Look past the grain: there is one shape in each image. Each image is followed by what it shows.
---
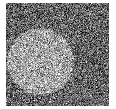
disc
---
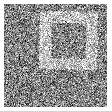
square frame
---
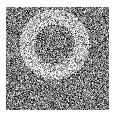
ring
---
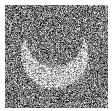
crescent
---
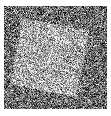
square
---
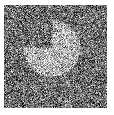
disc with a wedge cut out
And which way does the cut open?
up and left
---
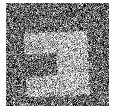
square with a notch
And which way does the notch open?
left
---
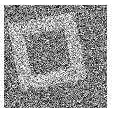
square frame
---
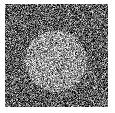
disc
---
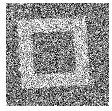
square frame
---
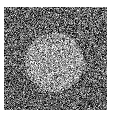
disc
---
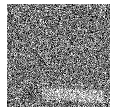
bar
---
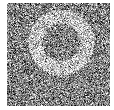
ring
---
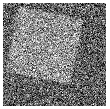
square
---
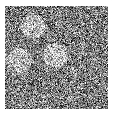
three dots
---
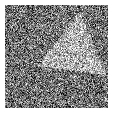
triangle
